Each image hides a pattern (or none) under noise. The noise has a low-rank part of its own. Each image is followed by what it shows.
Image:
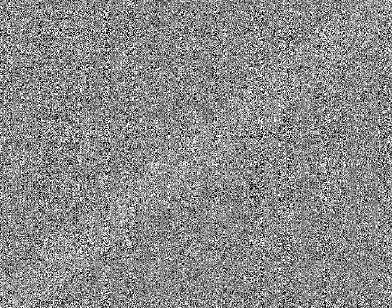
a diagonal band
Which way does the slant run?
bottom left to top right
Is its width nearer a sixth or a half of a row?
a sixth
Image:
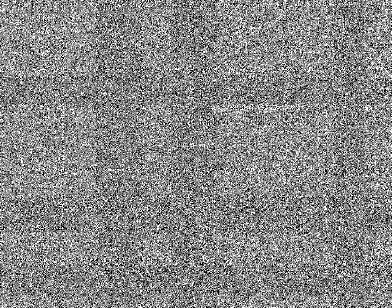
bands of rows crossing bands of columns
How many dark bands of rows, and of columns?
3 and 3
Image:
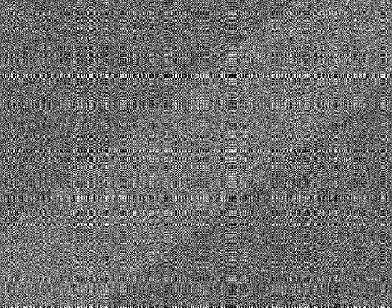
a diagonal band
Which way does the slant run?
bottom left to top right
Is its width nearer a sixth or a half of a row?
a half
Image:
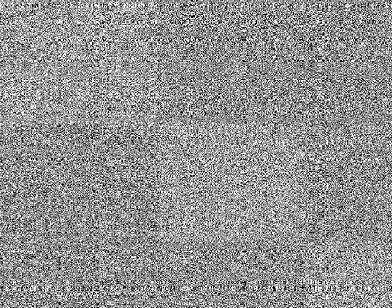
blocks along the diagonal
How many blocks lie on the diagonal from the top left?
3
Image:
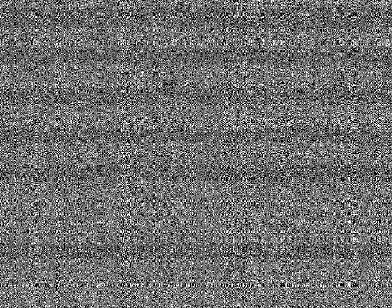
bands of rows
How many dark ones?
6
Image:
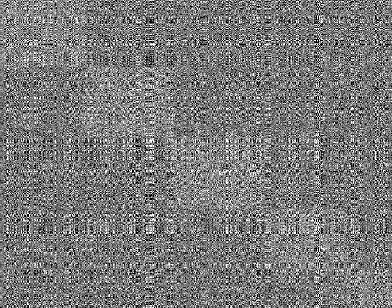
blocks along the diagonal
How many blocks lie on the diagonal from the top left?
5
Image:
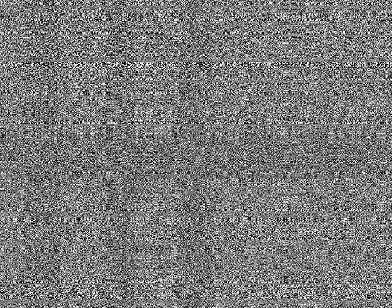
bands of rows crossing bands of columns
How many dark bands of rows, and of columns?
1 and 3
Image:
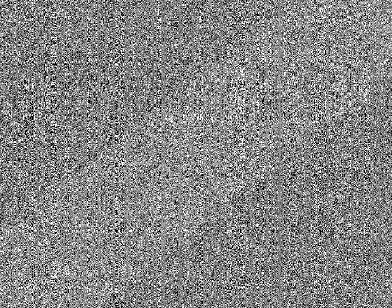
a diagonal band
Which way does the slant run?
bottom left to top right
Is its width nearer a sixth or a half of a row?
a half
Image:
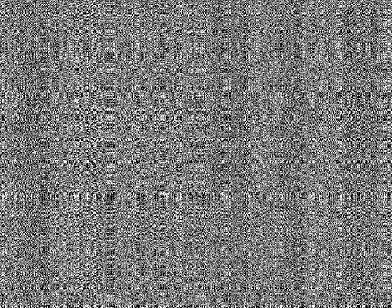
bands of columns
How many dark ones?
4
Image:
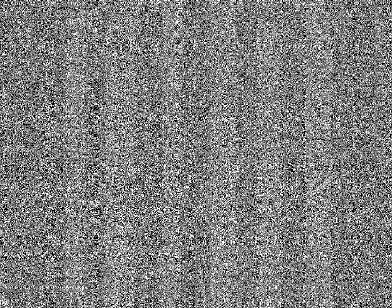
bands of columns
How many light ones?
6
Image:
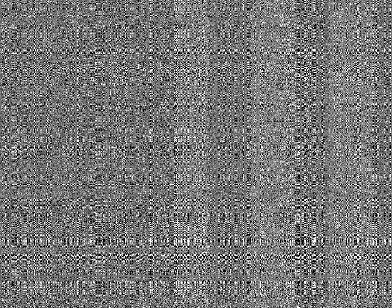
bands of columns
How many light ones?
3
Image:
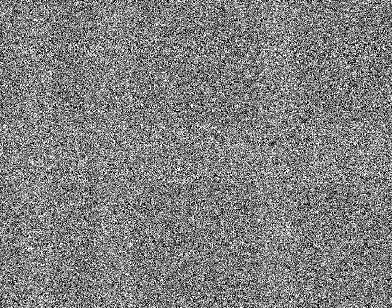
bands of rows crossing bands of columns
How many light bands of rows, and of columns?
1 and 3
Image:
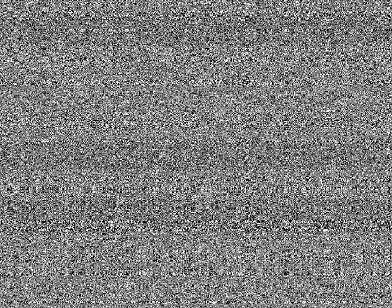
bands of rows
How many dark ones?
3
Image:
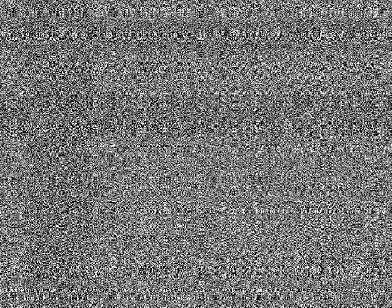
bands of rows crossing bands of columns
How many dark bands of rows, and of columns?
2 and 1
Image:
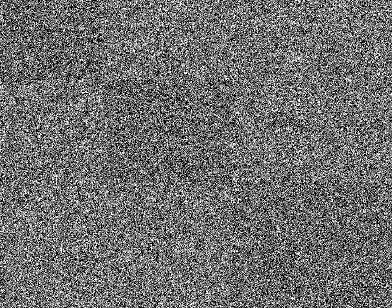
blocks along the diagonal
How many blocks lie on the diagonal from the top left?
3
